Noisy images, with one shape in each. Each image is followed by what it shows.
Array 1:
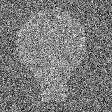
light light bulb
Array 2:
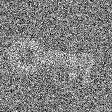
light key
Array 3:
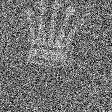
light chess queen
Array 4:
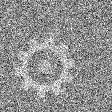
light gear
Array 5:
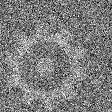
light gear
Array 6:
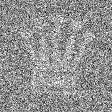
light chess queen
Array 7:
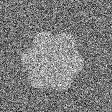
light flower
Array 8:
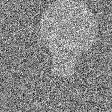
light light bulb
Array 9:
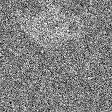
light teapot
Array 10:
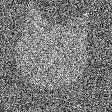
light cat's head
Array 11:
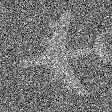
light airplane
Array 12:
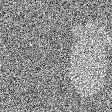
light footprint
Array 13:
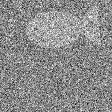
light fish
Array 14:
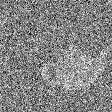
light teapot
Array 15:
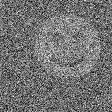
light smiling face
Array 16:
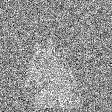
light chess knight
